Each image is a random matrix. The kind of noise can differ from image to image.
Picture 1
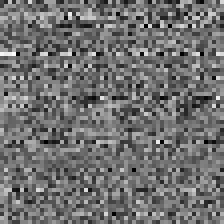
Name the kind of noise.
rows of uneven size
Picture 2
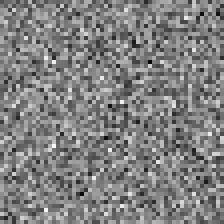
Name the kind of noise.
independent entries
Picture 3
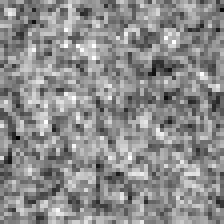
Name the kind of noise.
blotchy
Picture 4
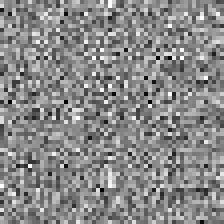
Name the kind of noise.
low rank plus noise
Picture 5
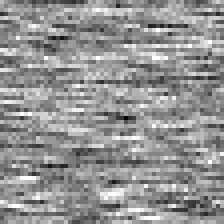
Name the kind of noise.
streaked along the rows
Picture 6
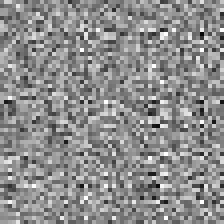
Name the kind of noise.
low rank plus noise
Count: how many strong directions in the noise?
one
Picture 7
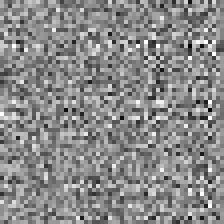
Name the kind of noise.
low rank plus noise
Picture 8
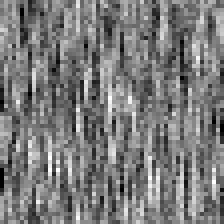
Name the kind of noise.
streaked along the columns
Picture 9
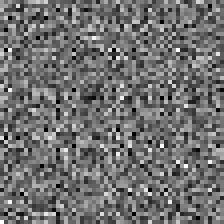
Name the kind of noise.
low rank plus noise
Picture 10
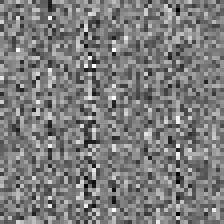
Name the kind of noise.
columns of uneven size
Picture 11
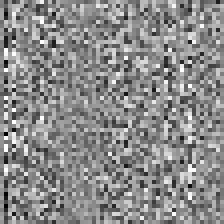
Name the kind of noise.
columns of uneven size
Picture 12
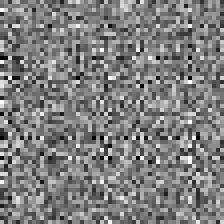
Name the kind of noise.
low rank plus noise
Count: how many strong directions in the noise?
two
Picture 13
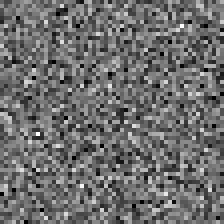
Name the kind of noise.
independent entries
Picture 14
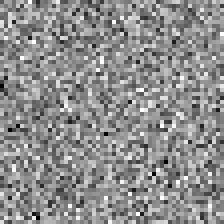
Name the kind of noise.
independent entries
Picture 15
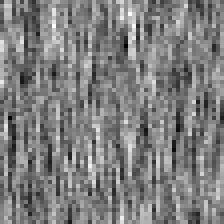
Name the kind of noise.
streaked along the columns
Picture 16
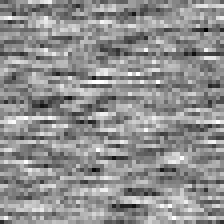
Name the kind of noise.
streaked along the rows
